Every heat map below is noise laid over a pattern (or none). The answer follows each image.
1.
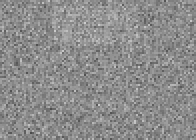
one block
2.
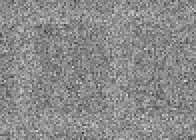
bands of rows crossing bands of columns
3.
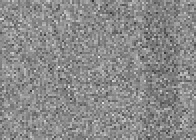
one band of columns
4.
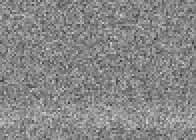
one band of rows
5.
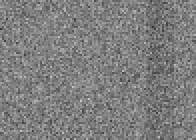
one band of columns
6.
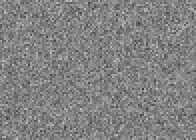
only noise
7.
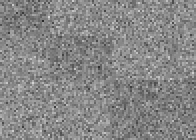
blocks along the diagonal
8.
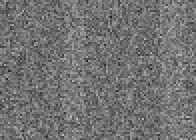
bands of columns
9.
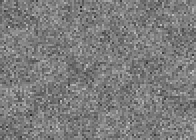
a checkerboard
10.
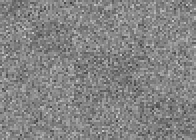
blocks along the diagonal
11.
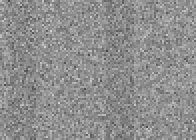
bands of columns
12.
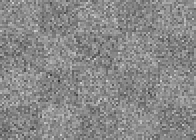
a checkerboard
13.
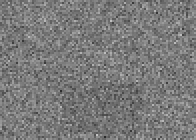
one block
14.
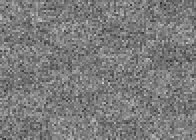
a checkerboard
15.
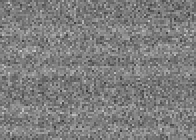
bands of rows
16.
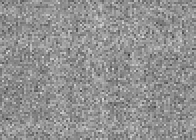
bands of rows crossing bands of columns
